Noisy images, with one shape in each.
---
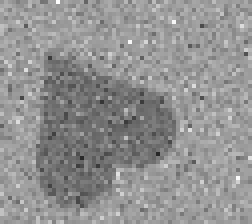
heart
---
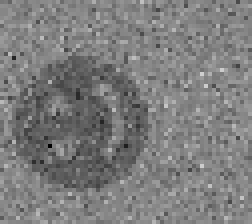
smiling face
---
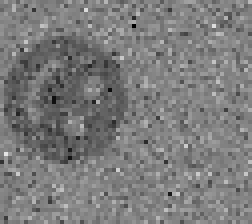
smiling face
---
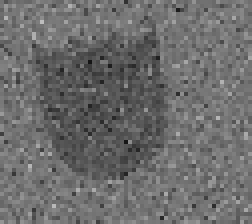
ghost
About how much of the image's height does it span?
two thirds
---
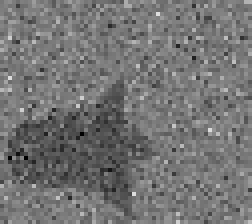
bell
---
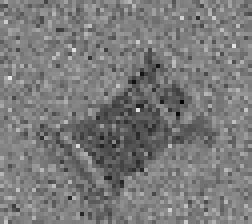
chess rook
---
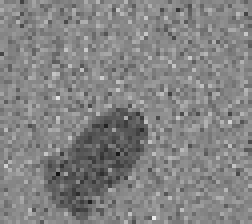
footprint
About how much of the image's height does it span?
half
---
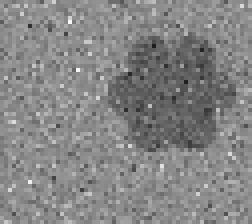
flower
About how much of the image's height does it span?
half
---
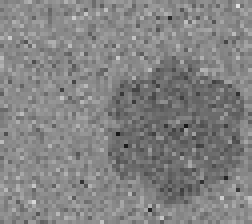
flower
